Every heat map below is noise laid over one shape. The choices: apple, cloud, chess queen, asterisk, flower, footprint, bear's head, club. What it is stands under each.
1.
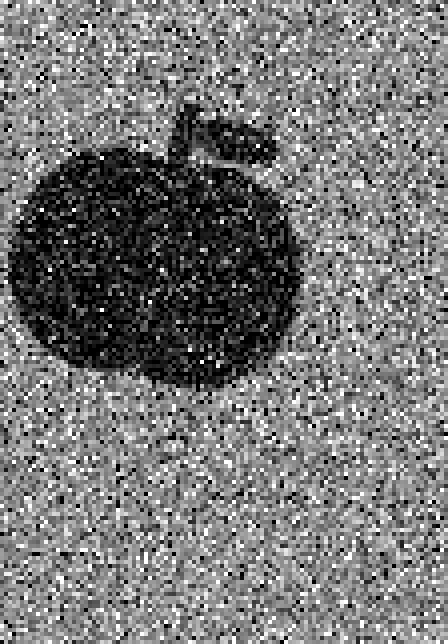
apple
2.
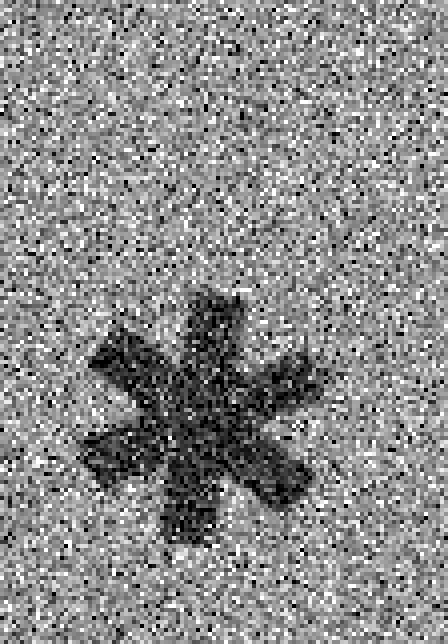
asterisk
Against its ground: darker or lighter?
darker
